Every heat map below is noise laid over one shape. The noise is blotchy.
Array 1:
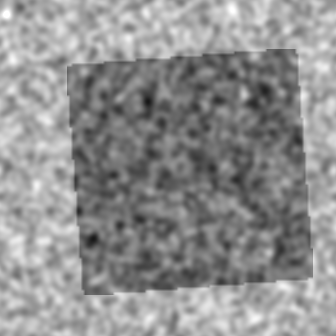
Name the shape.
square
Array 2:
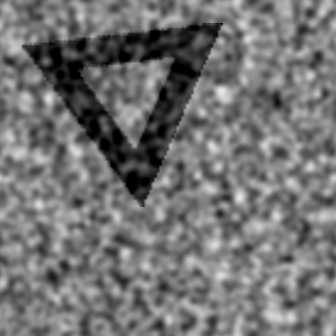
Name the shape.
triangle frame
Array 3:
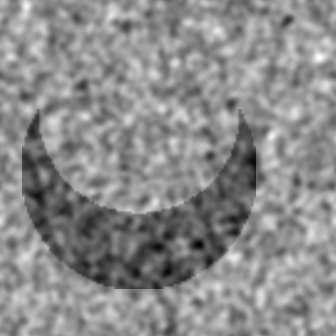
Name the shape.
crescent
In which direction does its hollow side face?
up
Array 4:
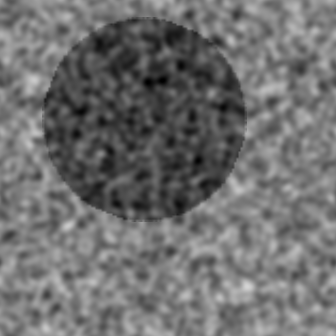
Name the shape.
disc
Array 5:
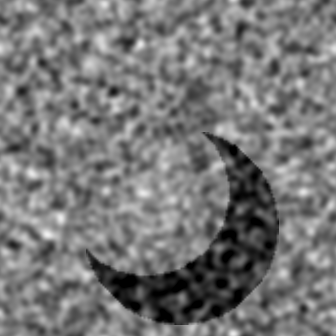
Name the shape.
crescent
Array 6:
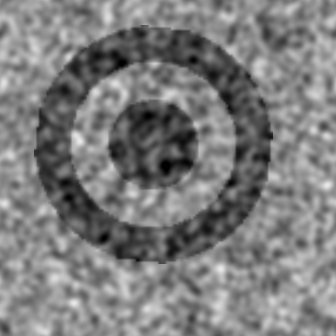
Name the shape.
bullseye
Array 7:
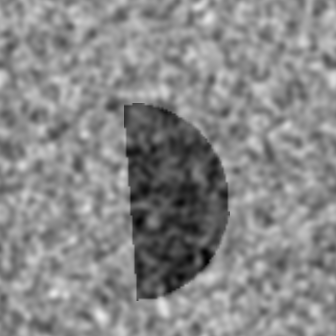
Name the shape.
half disc
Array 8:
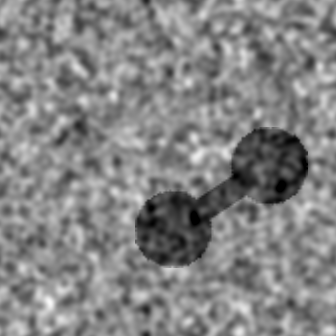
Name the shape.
dumbbell
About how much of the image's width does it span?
half
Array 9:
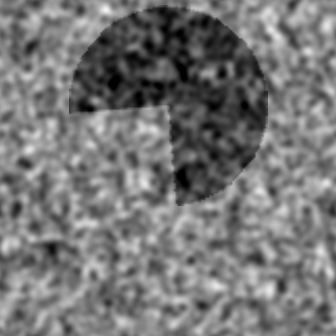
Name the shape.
disc with a wedge cut out
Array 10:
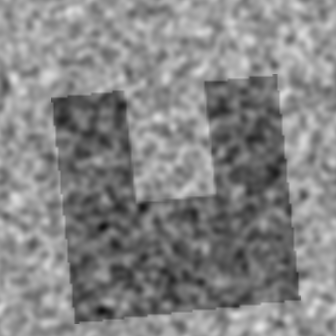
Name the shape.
square with a notch
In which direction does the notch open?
up
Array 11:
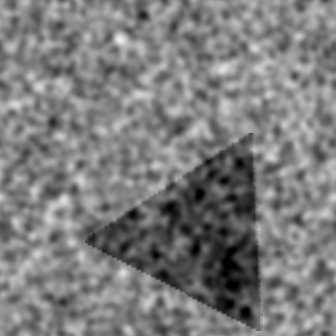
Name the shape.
triangle
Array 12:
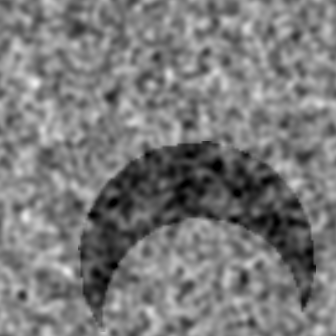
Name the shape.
crescent
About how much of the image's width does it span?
two thirds
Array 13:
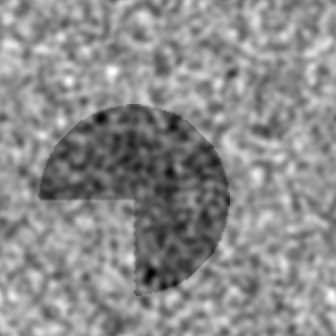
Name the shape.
disc with a wedge cut out
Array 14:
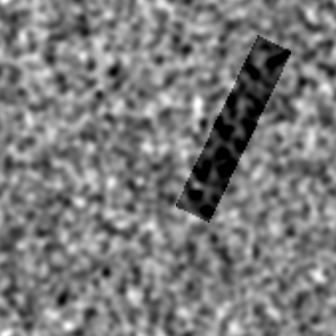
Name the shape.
bar
